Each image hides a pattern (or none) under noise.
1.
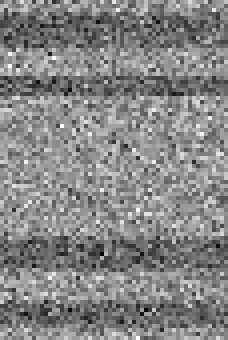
bands of rows
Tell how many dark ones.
4
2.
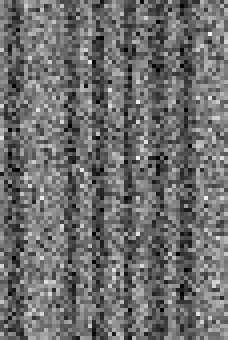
bands of columns
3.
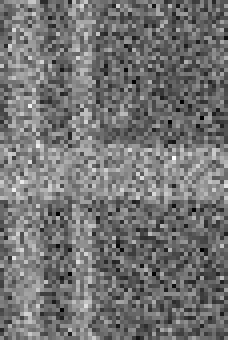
bands of rows crossing bands of columns
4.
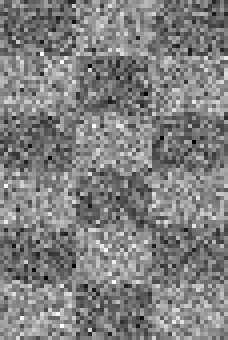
a checkerboard
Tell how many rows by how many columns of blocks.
6 by 3
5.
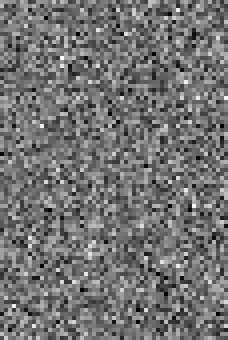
only noise
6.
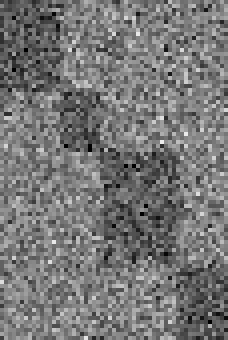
blocks along the diagonal
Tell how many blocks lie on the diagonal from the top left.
4
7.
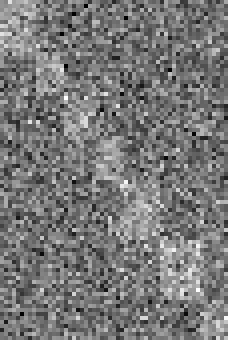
blocks along the diagonal
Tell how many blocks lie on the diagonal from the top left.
7
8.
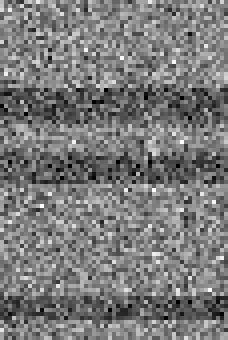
bands of rows
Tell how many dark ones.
3
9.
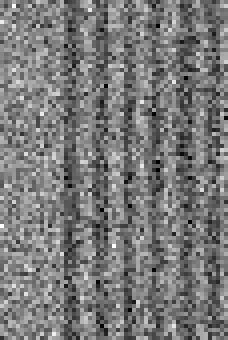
bands of columns
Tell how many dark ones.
6
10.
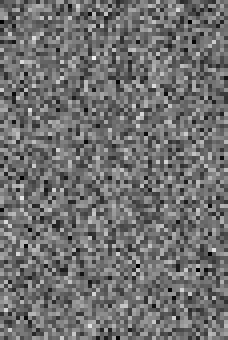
only noise
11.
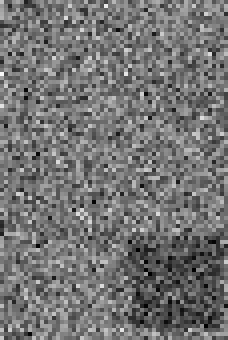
one block
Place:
bottom right
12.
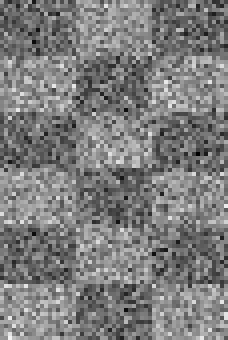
a checkerboard
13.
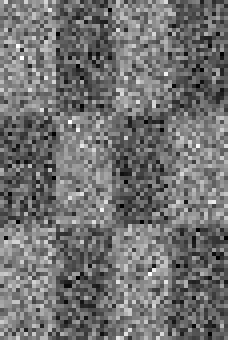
a checkerboard
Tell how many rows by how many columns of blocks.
3 by 4
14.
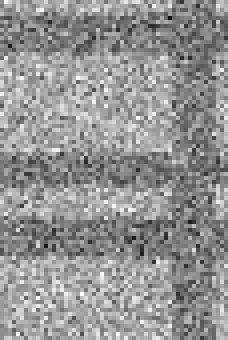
bands of rows crossing bands of columns
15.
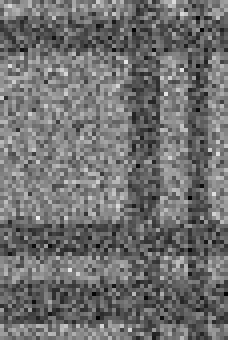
bands of rows crossing bands of columns
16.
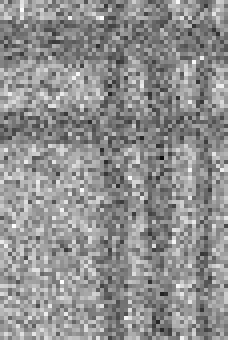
bands of rows crossing bands of columns
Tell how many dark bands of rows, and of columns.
2 and 3
